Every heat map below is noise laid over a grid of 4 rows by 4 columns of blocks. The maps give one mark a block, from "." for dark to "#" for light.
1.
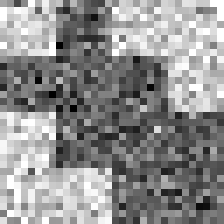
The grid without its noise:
#.##
...#
#...
##..
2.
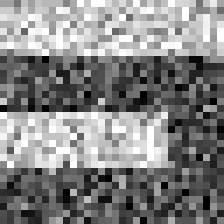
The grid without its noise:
####
....
###.
....
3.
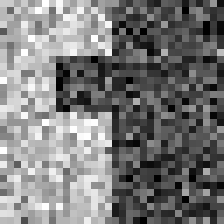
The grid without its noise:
##..
#...
##..
##..
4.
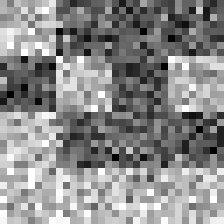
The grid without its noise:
#...
.#.#
#...
####
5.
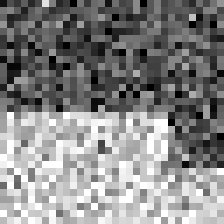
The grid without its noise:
....
....
###.
####
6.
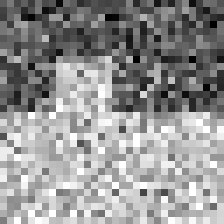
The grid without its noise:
....
.#..
####
####
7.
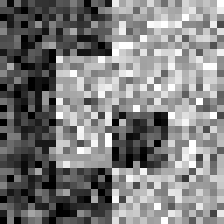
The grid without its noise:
..##
.###
.#.#
..##
